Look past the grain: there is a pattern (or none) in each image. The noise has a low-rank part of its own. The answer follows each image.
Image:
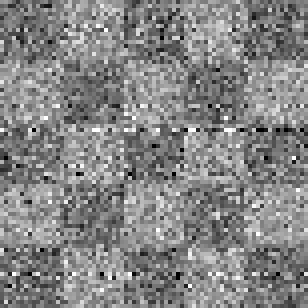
a checkerboard
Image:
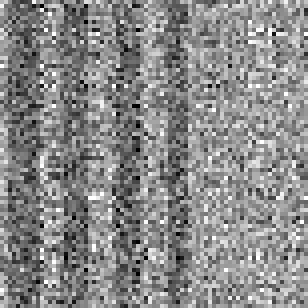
bands of columns
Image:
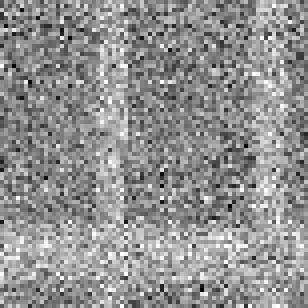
bands of rows crossing bands of columns
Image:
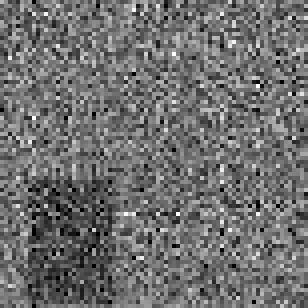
one block
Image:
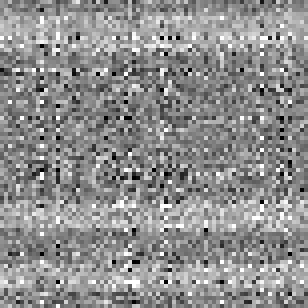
bands of rows
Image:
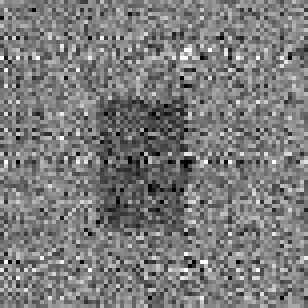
one block
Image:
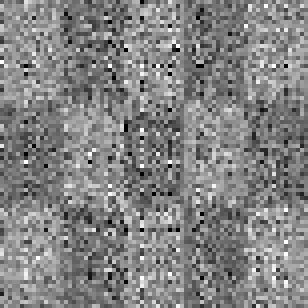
a checkerboard
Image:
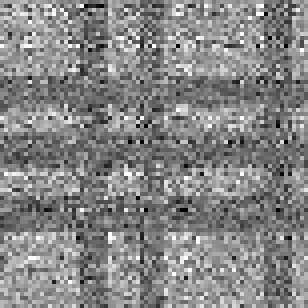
bands of rows crossing bands of columns
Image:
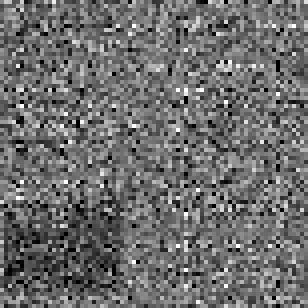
one block
